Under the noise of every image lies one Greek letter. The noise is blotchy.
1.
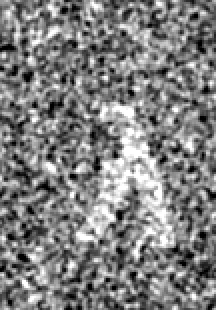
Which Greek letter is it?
lambda
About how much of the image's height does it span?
half
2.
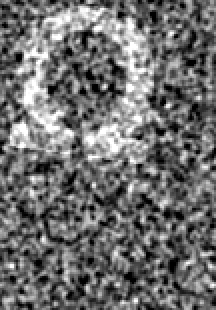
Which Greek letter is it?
omega
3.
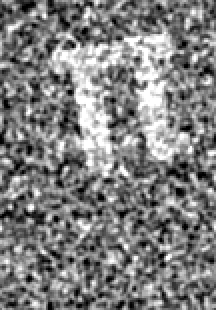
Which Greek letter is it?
pi
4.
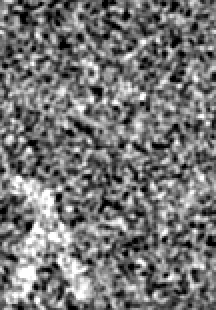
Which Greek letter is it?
lambda
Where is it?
bottom left
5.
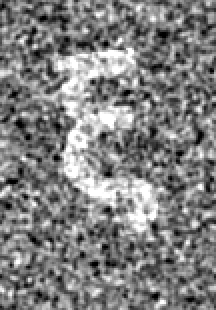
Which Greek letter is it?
xi
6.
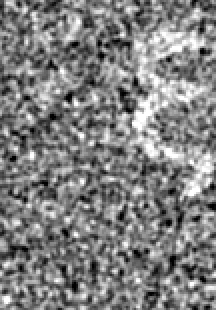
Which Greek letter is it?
xi
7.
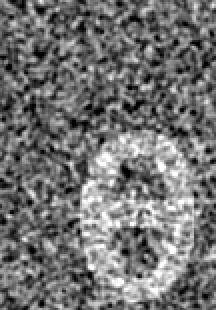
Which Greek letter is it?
theta
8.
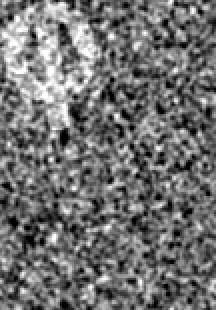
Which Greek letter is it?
phi
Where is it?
top left
